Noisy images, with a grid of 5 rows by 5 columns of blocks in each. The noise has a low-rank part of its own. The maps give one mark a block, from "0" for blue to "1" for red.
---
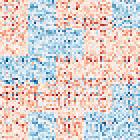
1 0 1 1 0
1 0 0 1 1
0 0 1 1 1
1 1 1 1 0
1 0 1 0 0
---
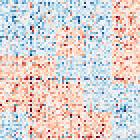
0 0 0 0 1
0 0 1 0 1
1 1 0 0 1
1 1 1 0 0
0 1 1 1 0
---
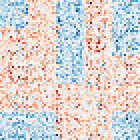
0 1 0 1 0
1 1 0 1 0
1 1 0 1 1
1 1 1 1 1
0 0 1 1 0
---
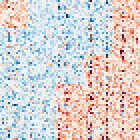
1 0 0 0 1
0 0 0 0 1
0 0 0 1 1
0 0 1 1 1
0 0 1 1 1
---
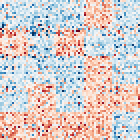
0 0 0 1 0
1 0 1 0 0
0 0 0 1 0
0 1 0 1 1
1 1 1 1 0
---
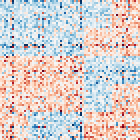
0 0 0 0 1
0 0 0 1 1
1 1 1 0 0
1 1 1 0 1
1 0 0 1 1
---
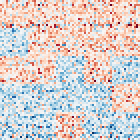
1 1 1 1 1
0 1 1 1 1
1 1 0 1 0
0 0 0 0 1
0 0 1 0 0
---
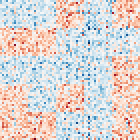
0 0 1 0 1
1 1 0 0 0
0 0 0 0 1
1 0 1 0 1
1 1 0 0 1
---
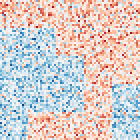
1 1 1 1 1
0 0 1 1 1
0 0 0 1 1
0 0 0 1 0
0 1 1 1 0
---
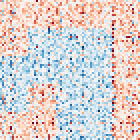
1 1 1 1 1
1 0 0 0 1
0 0 0 0 1
0 1 0 0 1
1 1 0 0 1
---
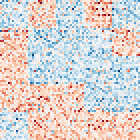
0 1 0 1 0
1 0 0 0 1
1 0 0 0 0
1 1 1 0 0
0 1 1 1 1
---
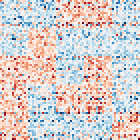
0 0 1 1 0
0 1 0 0 0
1 1 0 1 0
1 0 1 1 0
1 0 0 0 1
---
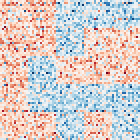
1 1 0 0 0
1 1 0 1 1
1 0 1 1 1
1 0 0 0 0
1 1 0 1 0
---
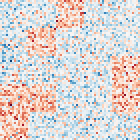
0 0 1 0 0
0 1 0 0 0
0 0 0 0 1
1 1 0 0 1
1 0 0 0 0
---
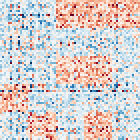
0 0 1 1 1
0 0 0 0 0
0 0 1 1 0
1 0 0 0 0
0 1 0 1 0
